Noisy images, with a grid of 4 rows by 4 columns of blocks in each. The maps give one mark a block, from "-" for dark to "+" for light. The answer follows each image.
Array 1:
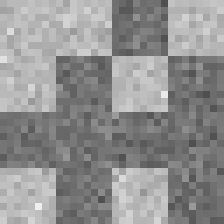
+ + - +
+ - + -
- - - -
+ - + -
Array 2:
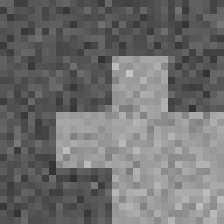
- - - -
- - + -
- + + +
- - + +
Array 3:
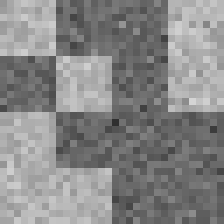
+ - - +
- + - +
+ - - -
+ + - -
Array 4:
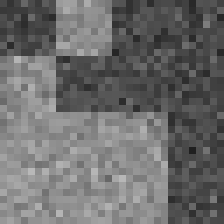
- + - -
+ - - -
+ + + -
+ + + -
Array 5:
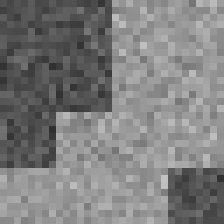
- - + +
- - + +
- + + +
+ + + -
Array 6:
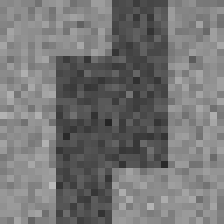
+ + - +
+ - - +
+ - - +
+ - + +
